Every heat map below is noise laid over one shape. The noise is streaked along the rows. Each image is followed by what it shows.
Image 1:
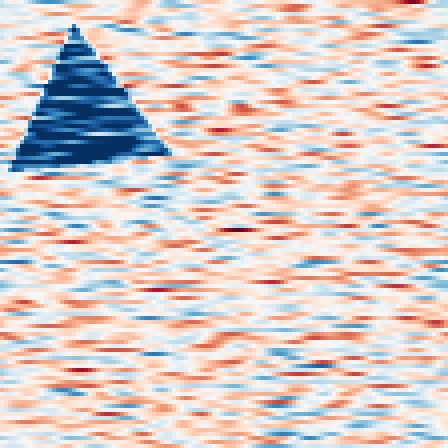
triangle
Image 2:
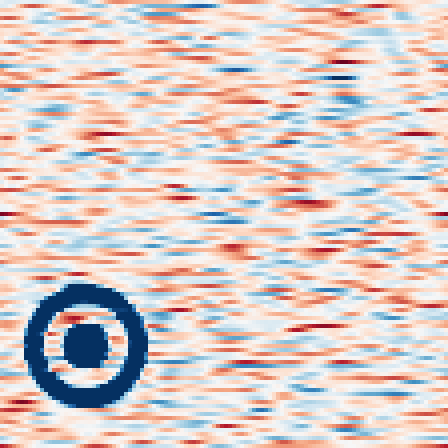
bullseye
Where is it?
bottom left
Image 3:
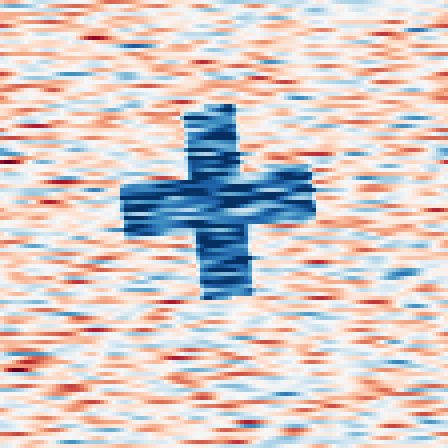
cross
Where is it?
centre
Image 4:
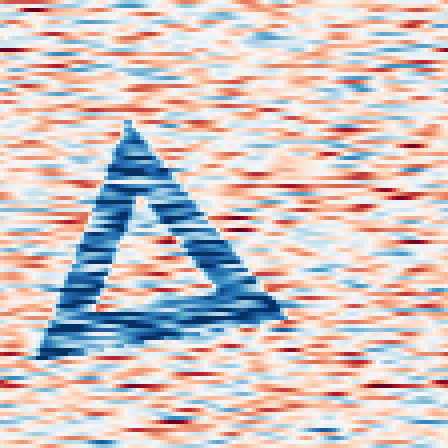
triangle frame
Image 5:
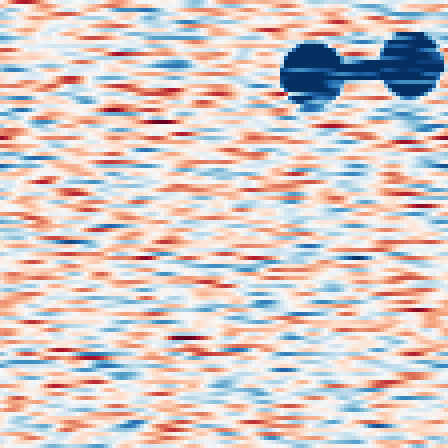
dumbbell
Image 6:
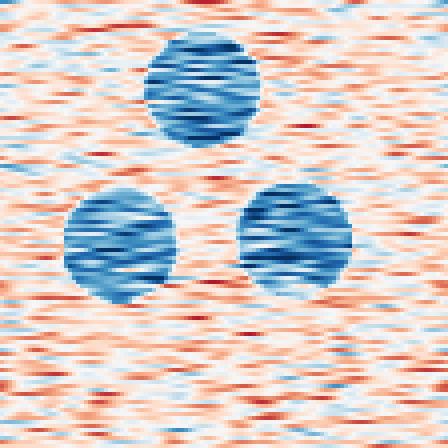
three dots
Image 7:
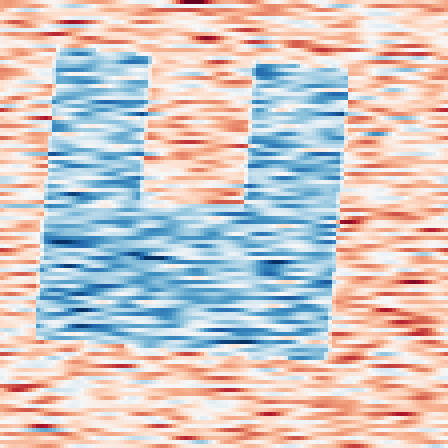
square with a notch
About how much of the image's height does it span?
two thirds
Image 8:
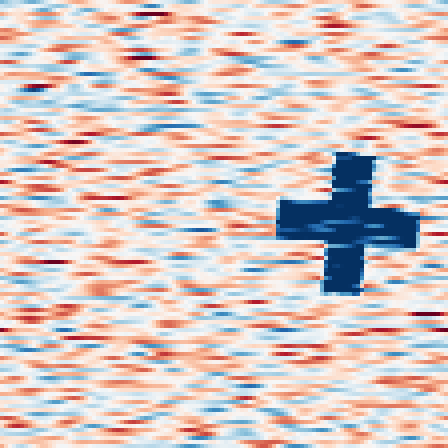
cross
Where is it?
middle right
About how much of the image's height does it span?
a third
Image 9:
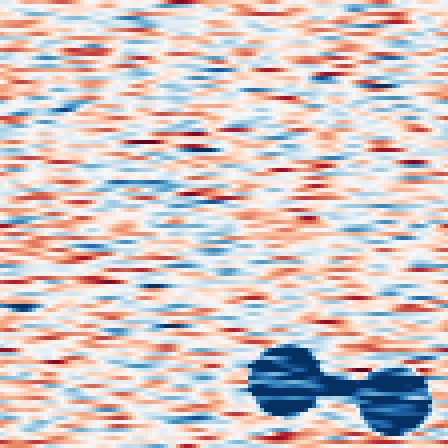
dumbbell
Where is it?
bottom right
